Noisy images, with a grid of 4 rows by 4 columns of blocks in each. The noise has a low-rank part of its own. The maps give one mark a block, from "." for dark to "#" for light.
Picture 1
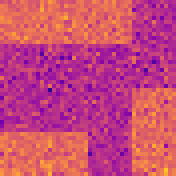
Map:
# # # .
. . . .
. . . #
# # . #
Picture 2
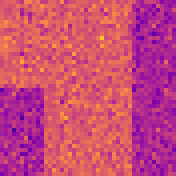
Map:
# # # .
# # # .
. # # .
. # # .
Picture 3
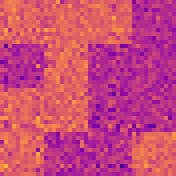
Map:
# # # .
. # . .
# # . .
# . . #
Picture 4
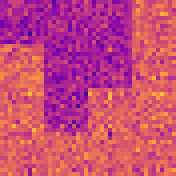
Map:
. . . #
# . . #
# . # #
# # # #
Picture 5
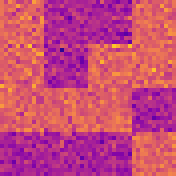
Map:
# . . #
# . # #
# # # .
. . . #
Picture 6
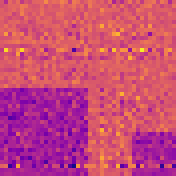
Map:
# # # #
# # # #
. . # #
. . # .
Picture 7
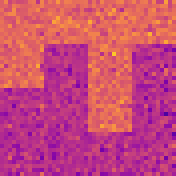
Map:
# # # #
# . # .
. . # .
. . . .
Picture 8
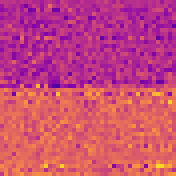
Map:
. . . .
. . . .
# # # #
# # # #
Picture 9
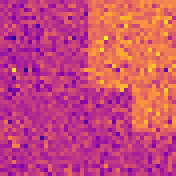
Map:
. . # #
. . # #
. . . #
. . . .
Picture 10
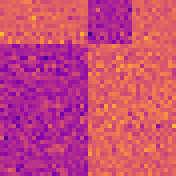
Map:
# # . #
. . # #
. . # #
. . # #
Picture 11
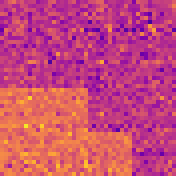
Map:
. . . .
. . . .
# # . .
# # # .
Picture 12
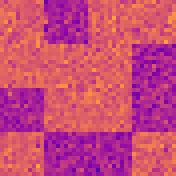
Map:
# . # #
# # # .
. # # .
# . . #
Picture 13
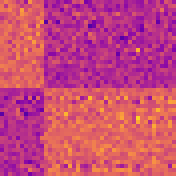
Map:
# . . .
# . . .
. # # #
. # # #
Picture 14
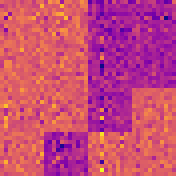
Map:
# # . .
# # . .
# # . #
# . # #
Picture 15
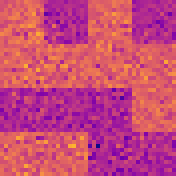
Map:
# . # .
# # # #
. . . #
# # . .
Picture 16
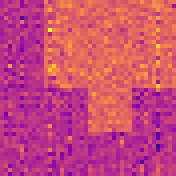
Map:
. # # #
. # # #
. . # .
. . . .
